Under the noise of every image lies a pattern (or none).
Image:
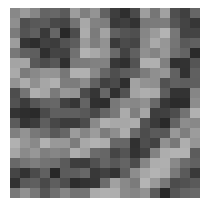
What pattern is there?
rings round one point
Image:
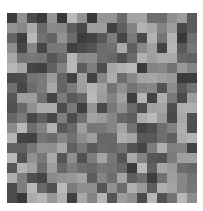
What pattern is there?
only noise
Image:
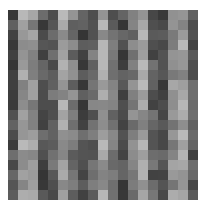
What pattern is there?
vertical stripes
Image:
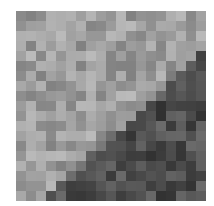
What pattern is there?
a sharp edge
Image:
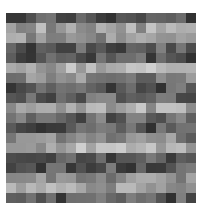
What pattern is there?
horizontal stripes
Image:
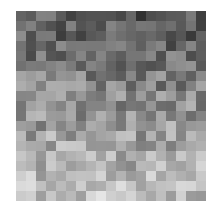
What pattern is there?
a smooth slope
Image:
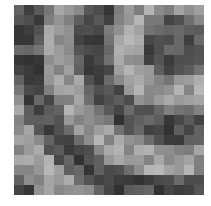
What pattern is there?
rings round one point
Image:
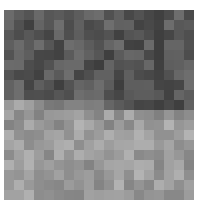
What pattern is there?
a sharp edge
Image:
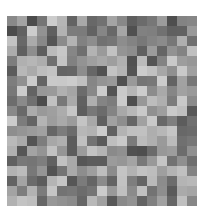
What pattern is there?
only noise
